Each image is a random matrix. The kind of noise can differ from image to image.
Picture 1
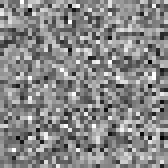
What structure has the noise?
low rank plus noise
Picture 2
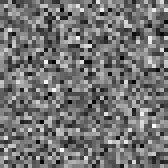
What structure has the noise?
independent entries
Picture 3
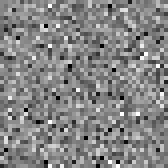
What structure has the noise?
heavy tails
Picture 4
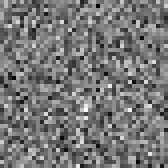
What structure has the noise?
independent entries
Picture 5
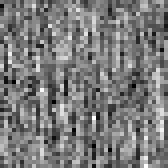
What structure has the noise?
streaked along the columns
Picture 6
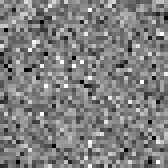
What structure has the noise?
heavy tails
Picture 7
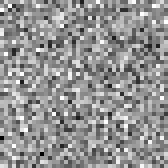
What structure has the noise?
independent entries
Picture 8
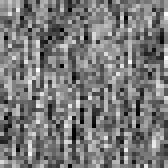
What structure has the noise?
streaked along the columns
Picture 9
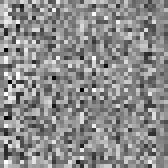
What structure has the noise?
columns of uneven size
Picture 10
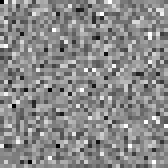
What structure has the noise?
heavy tails
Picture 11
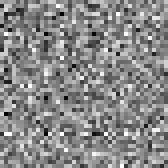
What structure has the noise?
low rank plus noise
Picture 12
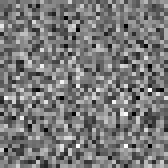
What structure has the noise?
low rank plus noise
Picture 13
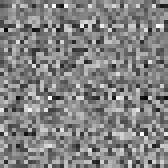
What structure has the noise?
rows of uneven size
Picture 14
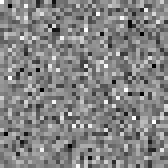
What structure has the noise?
heavy tails
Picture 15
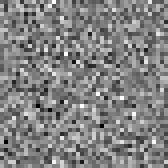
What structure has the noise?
independent entries
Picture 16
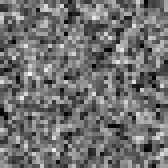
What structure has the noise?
blotchy
